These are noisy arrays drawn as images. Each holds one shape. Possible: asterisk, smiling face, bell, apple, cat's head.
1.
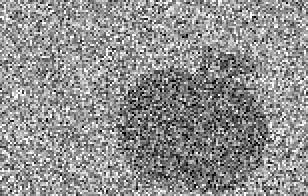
dark apple
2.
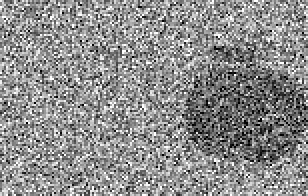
dark apple
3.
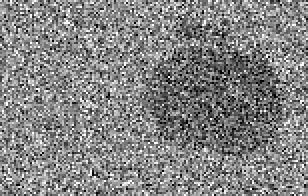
dark apple
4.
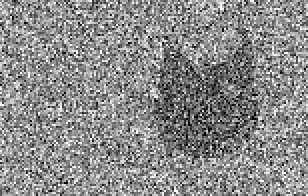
dark cat's head
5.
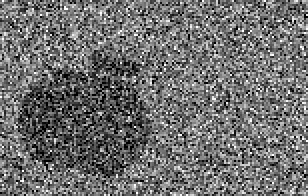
dark apple
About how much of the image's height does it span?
two thirds
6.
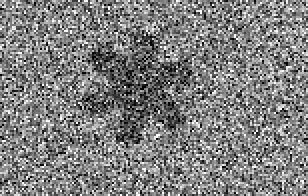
dark asterisk
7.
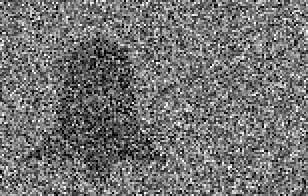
dark bell
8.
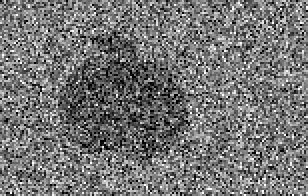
dark apple
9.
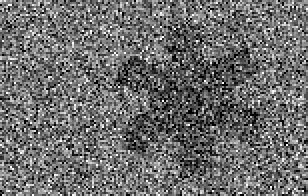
dark asterisk
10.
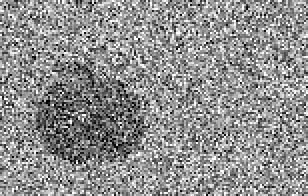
dark apple
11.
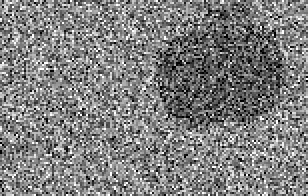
dark apple
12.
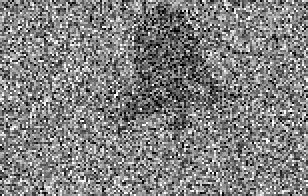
dark bell
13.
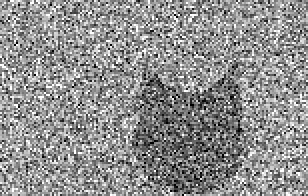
dark cat's head
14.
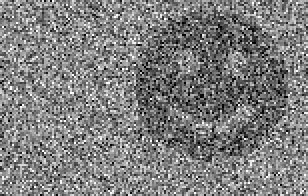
dark smiling face
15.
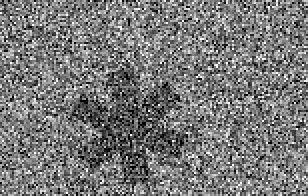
dark asterisk
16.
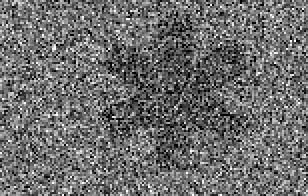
dark asterisk
